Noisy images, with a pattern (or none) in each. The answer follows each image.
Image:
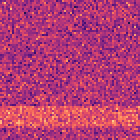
one band of rows
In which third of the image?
bottom
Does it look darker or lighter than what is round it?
lighter
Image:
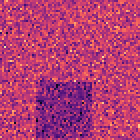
one block
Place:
bottom middle
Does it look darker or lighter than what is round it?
darker
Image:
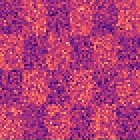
a checkerboard
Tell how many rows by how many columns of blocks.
4 by 6
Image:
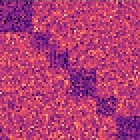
blocks along the diagonal
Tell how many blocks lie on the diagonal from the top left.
6
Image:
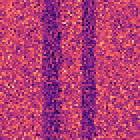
bands of columns
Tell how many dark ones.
2
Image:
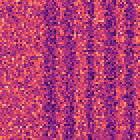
bands of columns
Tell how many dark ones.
5
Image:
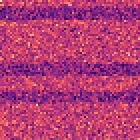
bands of rows
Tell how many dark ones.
3
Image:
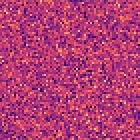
only noise
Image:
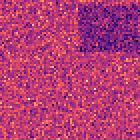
one block
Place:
top right
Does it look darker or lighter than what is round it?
darker
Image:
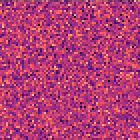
only noise
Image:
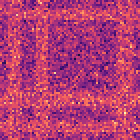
bands of rows crossing bands of columns
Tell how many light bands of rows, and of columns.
3 and 3
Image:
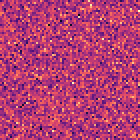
only noise
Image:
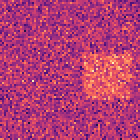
one block
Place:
middle right
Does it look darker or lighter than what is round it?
lighter
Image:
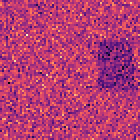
one block
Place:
middle right
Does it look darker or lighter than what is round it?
darker
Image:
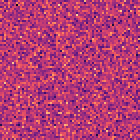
only noise
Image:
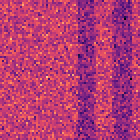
bands of columns
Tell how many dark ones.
2
